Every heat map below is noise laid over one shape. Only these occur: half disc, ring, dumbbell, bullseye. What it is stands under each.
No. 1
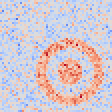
bullseye
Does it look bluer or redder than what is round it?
redder
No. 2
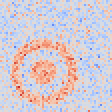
bullseye
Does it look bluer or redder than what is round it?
redder
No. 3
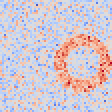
ring
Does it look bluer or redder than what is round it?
redder
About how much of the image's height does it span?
half
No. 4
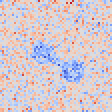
dumbbell
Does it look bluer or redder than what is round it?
bluer
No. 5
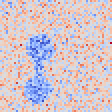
dumbbell
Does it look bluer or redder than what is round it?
bluer
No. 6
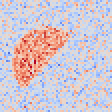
half disc
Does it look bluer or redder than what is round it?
redder
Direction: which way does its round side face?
up and left
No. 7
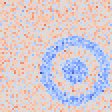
bullseye
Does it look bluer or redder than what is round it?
bluer
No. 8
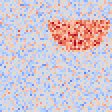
half disc
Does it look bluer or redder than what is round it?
redder
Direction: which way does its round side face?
down
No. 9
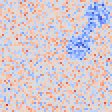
dumbbell
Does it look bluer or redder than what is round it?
bluer
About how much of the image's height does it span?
half
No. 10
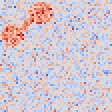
dumbbell
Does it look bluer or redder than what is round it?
redder
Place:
top left
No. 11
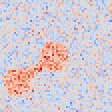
dumbbell
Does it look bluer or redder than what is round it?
redder
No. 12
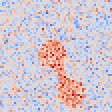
dumbbell
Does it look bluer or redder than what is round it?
redder
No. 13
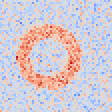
ring
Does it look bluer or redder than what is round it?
redder
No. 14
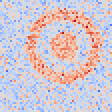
bullseye
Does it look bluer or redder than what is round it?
redder
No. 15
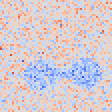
dumbbell
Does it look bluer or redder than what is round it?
bluer
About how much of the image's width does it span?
two thirds
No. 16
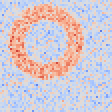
ring
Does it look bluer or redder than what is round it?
redder
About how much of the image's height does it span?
two thirds
